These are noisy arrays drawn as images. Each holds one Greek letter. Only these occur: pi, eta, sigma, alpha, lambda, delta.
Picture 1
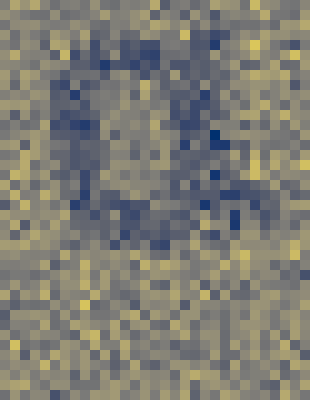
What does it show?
dark alpha
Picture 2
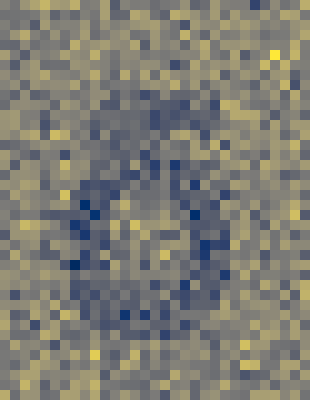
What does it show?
dark delta
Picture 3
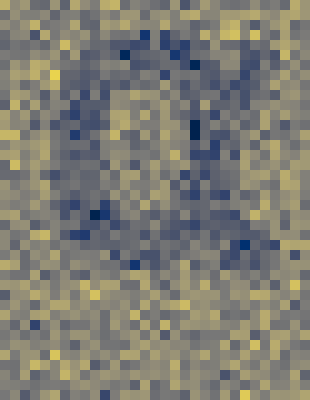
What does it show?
dark alpha
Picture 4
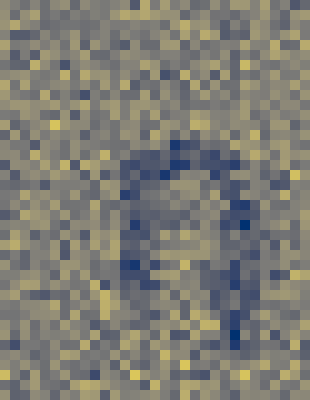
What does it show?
dark eta
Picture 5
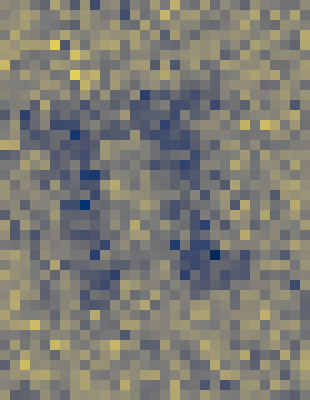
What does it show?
dark pi
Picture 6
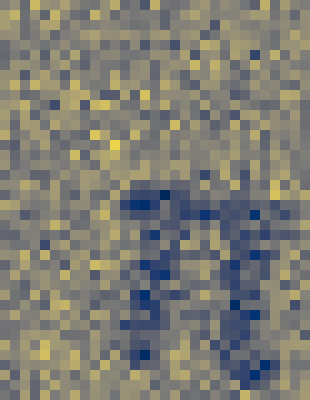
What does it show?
dark pi
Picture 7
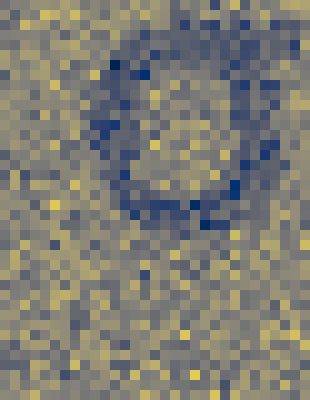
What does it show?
dark sigma
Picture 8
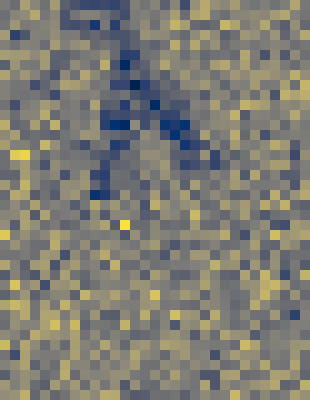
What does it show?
dark lambda
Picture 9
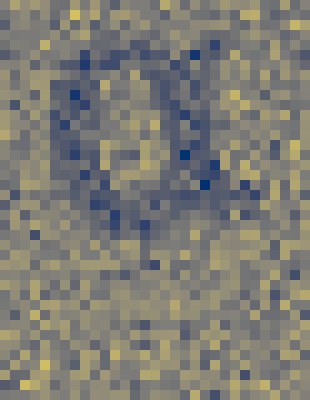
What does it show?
dark alpha
